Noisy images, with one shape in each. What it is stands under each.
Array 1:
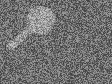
lollipop
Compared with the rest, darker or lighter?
lighter
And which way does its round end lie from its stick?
up and right
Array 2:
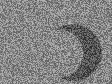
crescent
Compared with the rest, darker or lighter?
darker
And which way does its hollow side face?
left
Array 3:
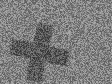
cross
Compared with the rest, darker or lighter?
darker
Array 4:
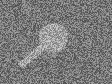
lollipop
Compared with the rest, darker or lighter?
lighter
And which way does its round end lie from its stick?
up and right
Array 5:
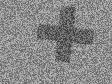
cross
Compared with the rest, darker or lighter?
darker
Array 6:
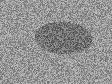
ellipse
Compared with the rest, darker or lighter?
darker
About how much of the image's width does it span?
half
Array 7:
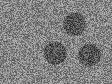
three dots
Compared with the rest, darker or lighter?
darker
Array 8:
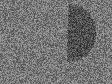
half disc
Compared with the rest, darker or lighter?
darker
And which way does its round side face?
right
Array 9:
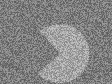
disc with a wedge cut out
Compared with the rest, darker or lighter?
lighter
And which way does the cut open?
left
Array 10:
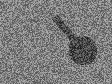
lollipop
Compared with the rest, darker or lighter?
darker
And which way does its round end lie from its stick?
down and right
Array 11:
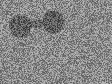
dumbbell
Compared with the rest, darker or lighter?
darker
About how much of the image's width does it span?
half
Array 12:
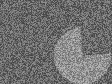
disc with a wedge cut out
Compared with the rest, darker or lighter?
lighter
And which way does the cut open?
up and right
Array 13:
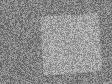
square
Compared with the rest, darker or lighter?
lighter
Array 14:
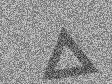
triangle frame
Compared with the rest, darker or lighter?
darker
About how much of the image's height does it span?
two thirds
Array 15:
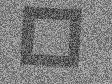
square frame
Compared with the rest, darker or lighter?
darker
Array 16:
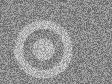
bullseye
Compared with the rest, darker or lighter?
lighter
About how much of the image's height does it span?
two thirds
